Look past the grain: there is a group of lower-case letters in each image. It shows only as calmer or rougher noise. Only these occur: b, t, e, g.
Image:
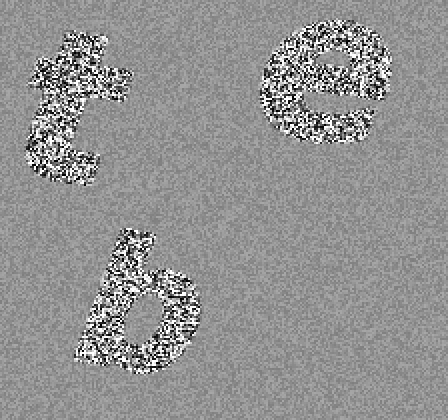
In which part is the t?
top left
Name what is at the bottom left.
b
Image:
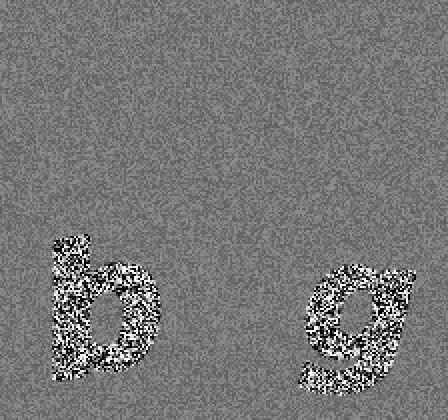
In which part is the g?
bottom right
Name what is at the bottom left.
b
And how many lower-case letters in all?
2
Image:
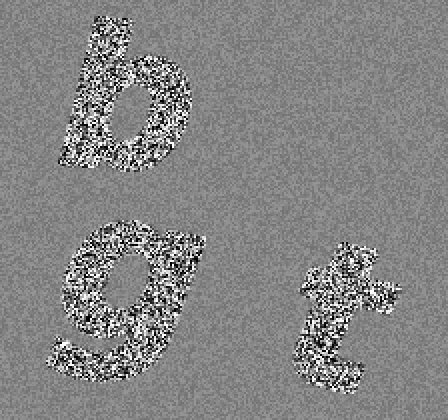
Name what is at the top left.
b
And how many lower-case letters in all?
3
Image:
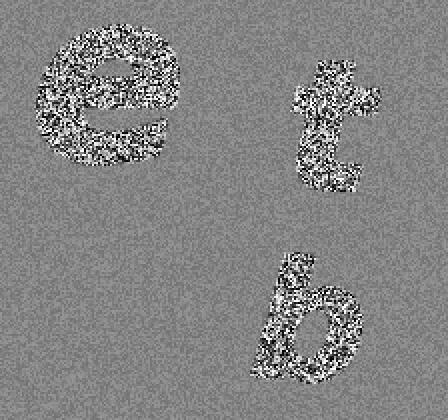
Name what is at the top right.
t
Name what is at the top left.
e
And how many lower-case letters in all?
3
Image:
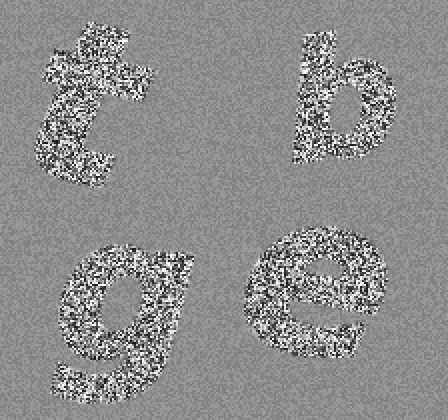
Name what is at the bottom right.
e
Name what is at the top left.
t
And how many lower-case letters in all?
4
